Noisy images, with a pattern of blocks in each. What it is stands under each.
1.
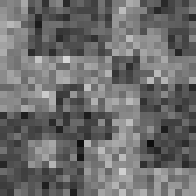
mirrored about the diagonal from the bottom left
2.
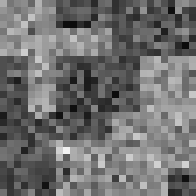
mirrored about the diagonal from the top left
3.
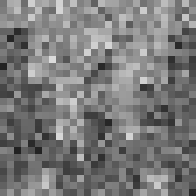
left and right mirror each other
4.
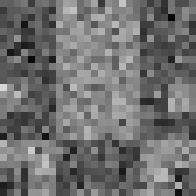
left and right mirror each other
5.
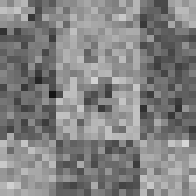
left and right mirror each other
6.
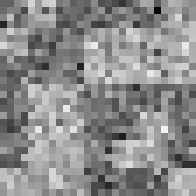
mirrored about the diagonal from the top left
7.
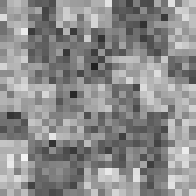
the same after a half turn
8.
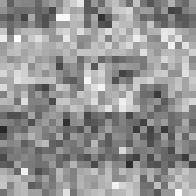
left and right mirror each other
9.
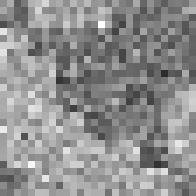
mirrored about the diagonal from the bottom left
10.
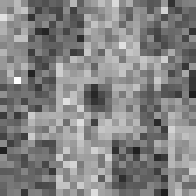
the same after a half turn
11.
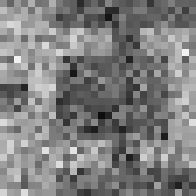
top and bottom mirror each other
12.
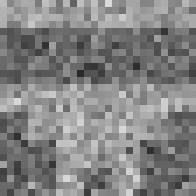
left and right mirror each other
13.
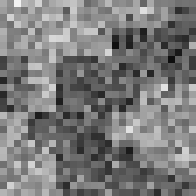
no symmetry
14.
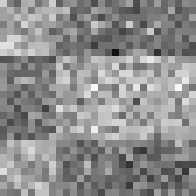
top and bottom mirror each other
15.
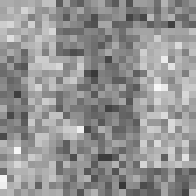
top and bottom mirror each other
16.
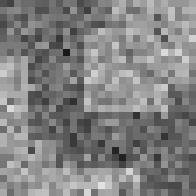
mirrored about the diagonal from the bottom left
